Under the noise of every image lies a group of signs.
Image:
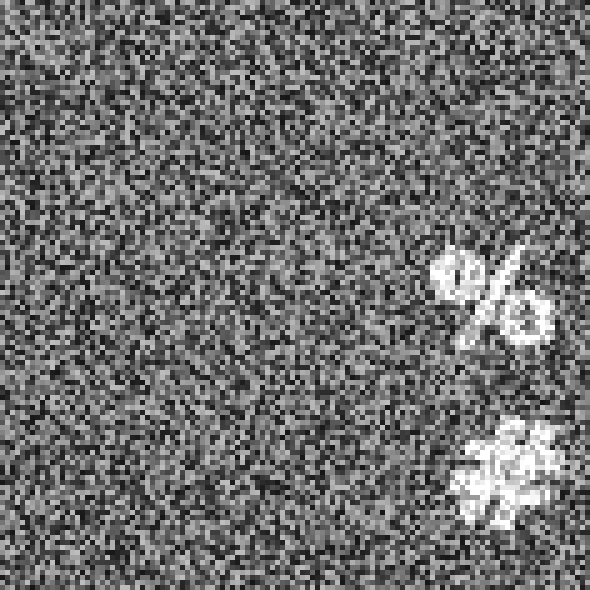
middle right: percent sign; bottom right: hash sign
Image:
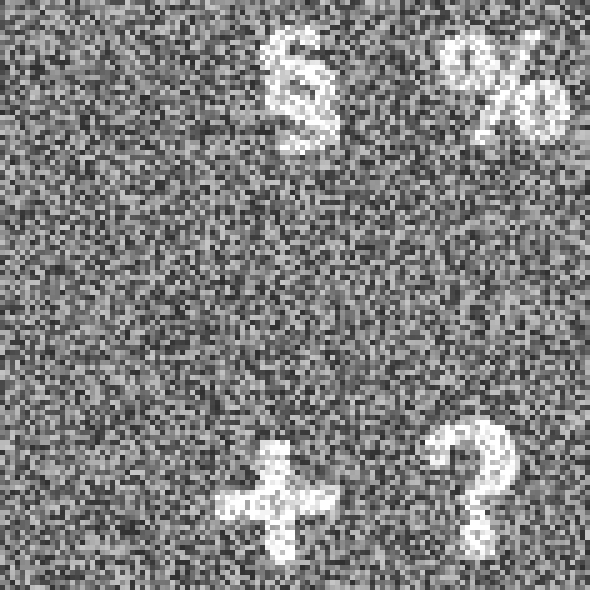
top middle: section sign; top right: percent sign; bottom middle: plus sign; bottom right: question mark
